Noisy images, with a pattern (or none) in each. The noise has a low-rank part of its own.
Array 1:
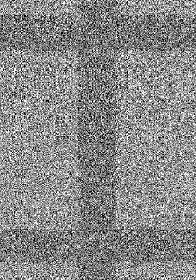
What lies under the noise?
bands of rows crossing bands of columns
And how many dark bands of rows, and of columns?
2 and 1
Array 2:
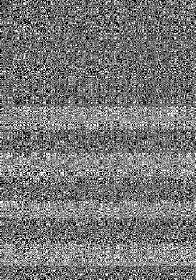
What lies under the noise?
bands of rows
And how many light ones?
4
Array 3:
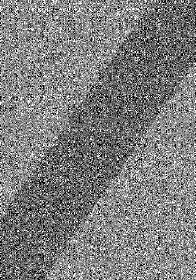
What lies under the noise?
a diagonal band
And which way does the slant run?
bottom left to top right
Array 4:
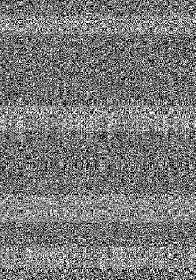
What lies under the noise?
bands of rows
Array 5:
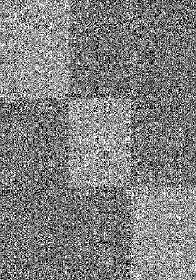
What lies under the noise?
blocks along the diagonal
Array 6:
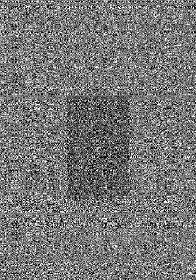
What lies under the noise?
one block
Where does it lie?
centre
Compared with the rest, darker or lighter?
darker
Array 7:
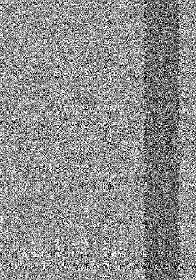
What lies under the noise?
one band of columns
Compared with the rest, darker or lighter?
darker
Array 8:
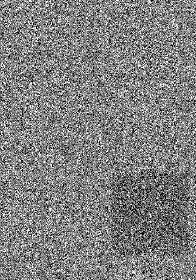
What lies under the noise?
one block
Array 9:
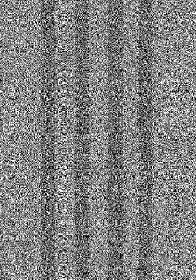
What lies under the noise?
bands of columns
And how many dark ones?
4
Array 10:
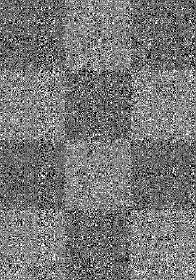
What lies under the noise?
a checkerboard
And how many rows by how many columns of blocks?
4 by 3
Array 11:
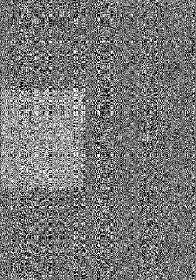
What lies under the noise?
one block
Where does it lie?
middle left
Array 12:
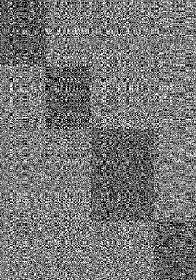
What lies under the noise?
blocks along the diagonal
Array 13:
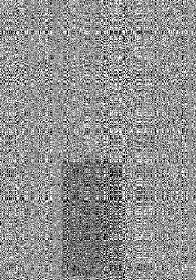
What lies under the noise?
one block
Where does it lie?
bottom middle
